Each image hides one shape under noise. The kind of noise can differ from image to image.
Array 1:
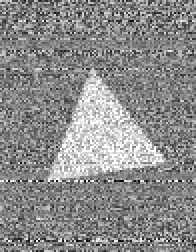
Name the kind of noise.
rows of uneven size
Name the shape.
triangle
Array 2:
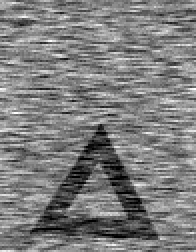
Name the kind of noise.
streaked along the rows
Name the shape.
triangle frame
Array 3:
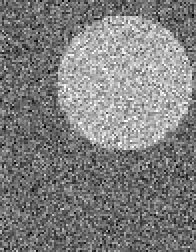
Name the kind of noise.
independent entries
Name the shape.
disc
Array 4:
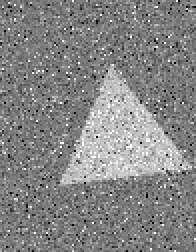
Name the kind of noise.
heavy tails
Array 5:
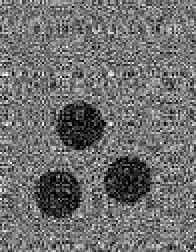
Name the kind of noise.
low rank plus noise
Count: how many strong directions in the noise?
three or four
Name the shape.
three dots
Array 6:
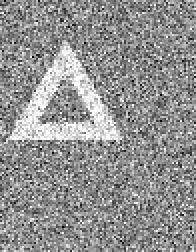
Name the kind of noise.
independent entries
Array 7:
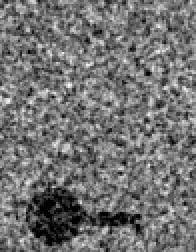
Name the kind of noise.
blotchy
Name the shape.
lollipop
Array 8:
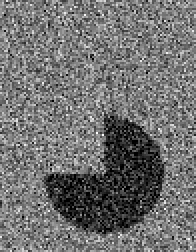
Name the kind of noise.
independent entries
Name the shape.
disc with a wedge cut out
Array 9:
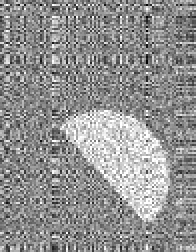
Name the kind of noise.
low rank plus noise
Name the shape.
half disc
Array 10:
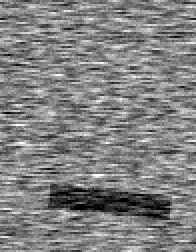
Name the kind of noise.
streaked along the rows
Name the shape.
bar
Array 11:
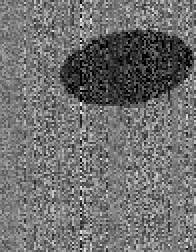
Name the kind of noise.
columns of uneven size
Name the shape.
ellipse
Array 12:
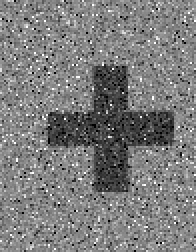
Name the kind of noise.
heavy tails
